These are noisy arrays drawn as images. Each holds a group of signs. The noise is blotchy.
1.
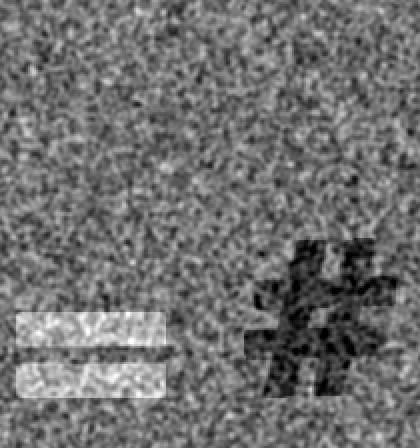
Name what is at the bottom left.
equals sign
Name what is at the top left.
nothing
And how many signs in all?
2
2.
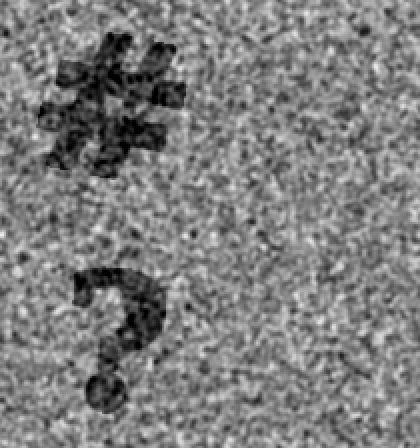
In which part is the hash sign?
top left
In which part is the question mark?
bottom left
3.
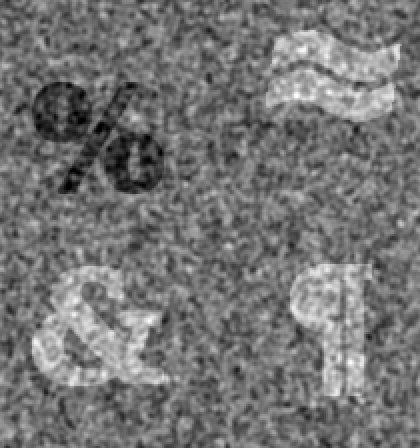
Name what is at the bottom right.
pilcrow
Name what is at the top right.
approximately sign
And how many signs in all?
4
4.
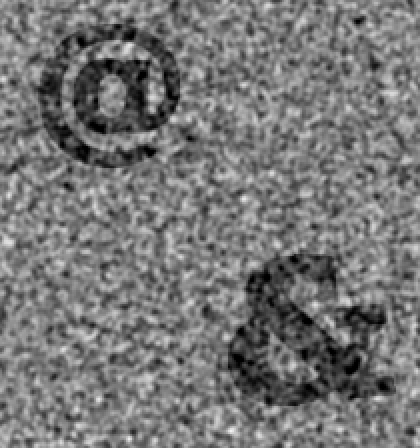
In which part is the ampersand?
bottom right
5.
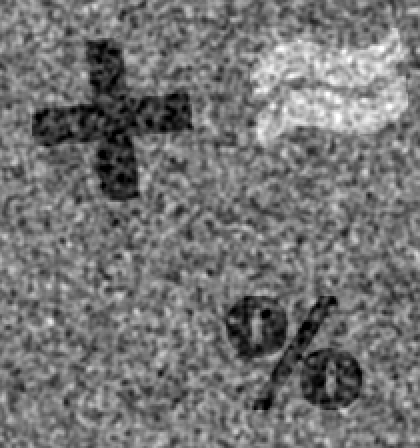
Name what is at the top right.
approximately sign
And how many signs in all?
3
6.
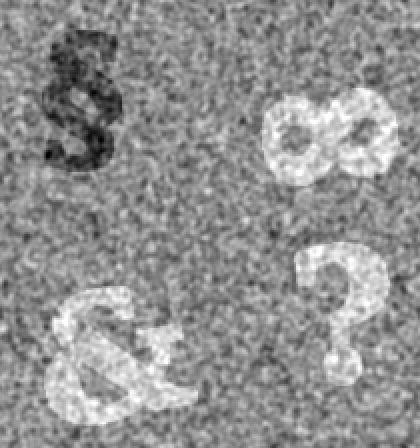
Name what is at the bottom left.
ampersand
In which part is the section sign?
top left
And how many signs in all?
4
